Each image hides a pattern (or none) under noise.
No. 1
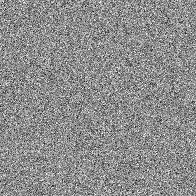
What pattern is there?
only noise
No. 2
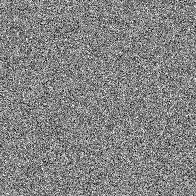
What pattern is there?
only noise
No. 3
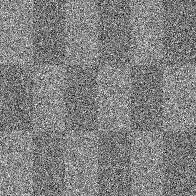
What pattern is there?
a checkerboard
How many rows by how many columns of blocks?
3 by 6
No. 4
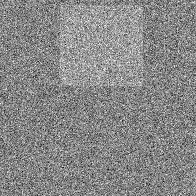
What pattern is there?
one block
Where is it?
top middle
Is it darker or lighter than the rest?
lighter
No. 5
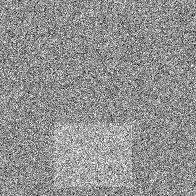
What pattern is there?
one block
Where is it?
bottom middle
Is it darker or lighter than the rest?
lighter
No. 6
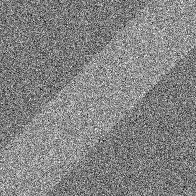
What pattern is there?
a diagonal band
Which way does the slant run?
bottom left to top right
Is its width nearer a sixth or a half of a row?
a half
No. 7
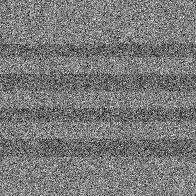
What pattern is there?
bands of rows
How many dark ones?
4
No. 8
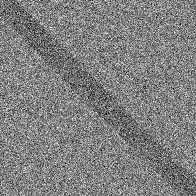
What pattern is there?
a diagonal band
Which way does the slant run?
top left to bottom right
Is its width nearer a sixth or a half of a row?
a sixth
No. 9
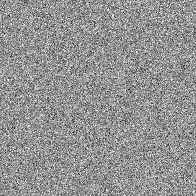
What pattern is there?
only noise
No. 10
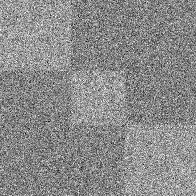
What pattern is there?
blocks along the diagonal
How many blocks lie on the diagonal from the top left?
3
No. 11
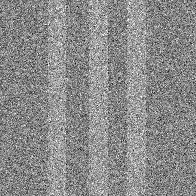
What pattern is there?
bands of columns
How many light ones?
3
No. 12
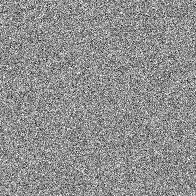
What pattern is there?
only noise
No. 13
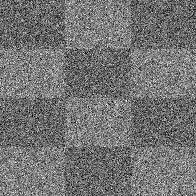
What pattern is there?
a checkerboard
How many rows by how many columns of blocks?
4 by 3
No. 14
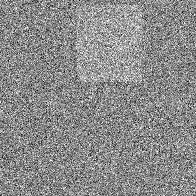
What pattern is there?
one block
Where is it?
top middle
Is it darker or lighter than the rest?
lighter
